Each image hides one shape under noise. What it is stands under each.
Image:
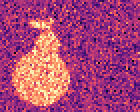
pear
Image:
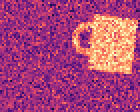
cup
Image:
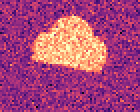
cloud
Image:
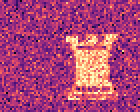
chess rook
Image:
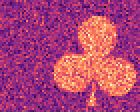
club
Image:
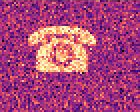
telephone
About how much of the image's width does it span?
half
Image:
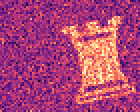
chess rook
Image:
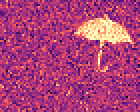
umbrella
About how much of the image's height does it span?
half
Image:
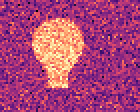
light bulb
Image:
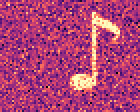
musical note
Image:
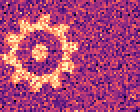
gear
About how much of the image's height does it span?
two thirds
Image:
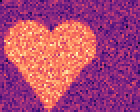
heart
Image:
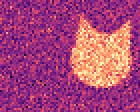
cat's head
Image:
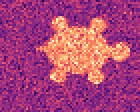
turtle
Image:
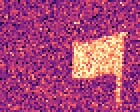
flag
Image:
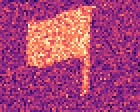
flag
